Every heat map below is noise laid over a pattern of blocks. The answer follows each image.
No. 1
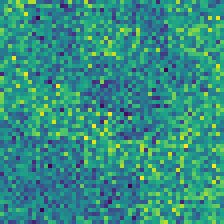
no symmetry
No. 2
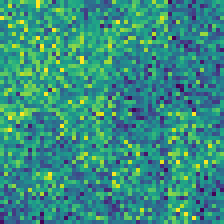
no symmetry
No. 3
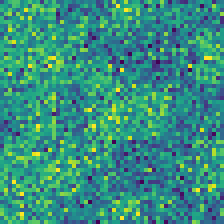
top and bottom mirror each other
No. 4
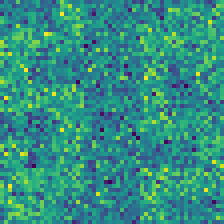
the same after a half turn
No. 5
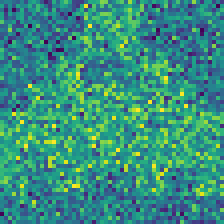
left and right mirror each other
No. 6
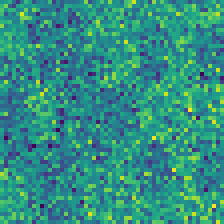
top and bottom mirror each other
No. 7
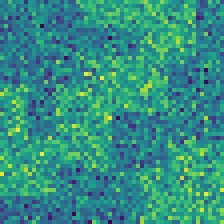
mirrored about the diagonal from the top left
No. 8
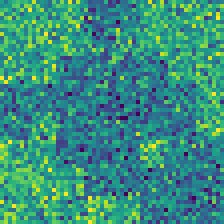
mirrored about the diagonal from the top left
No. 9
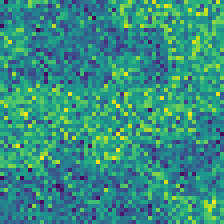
no symmetry
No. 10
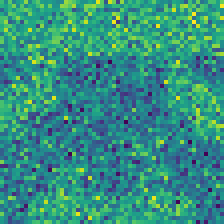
left and right mirror each other
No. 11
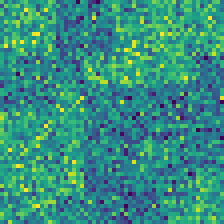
mirrored about the diagonal from the top left
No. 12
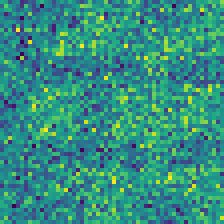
top and bottom mirror each other
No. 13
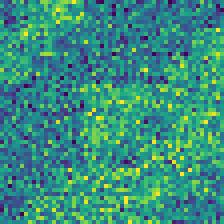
mirrored about the diagonal from the top left
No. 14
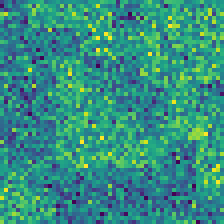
mirrored about the diagonal from the bottom left
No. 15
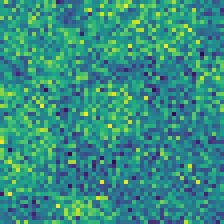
mirrored about the diagonal from the top left
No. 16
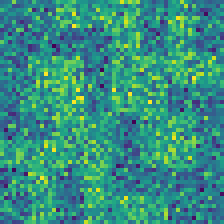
the same after a half turn
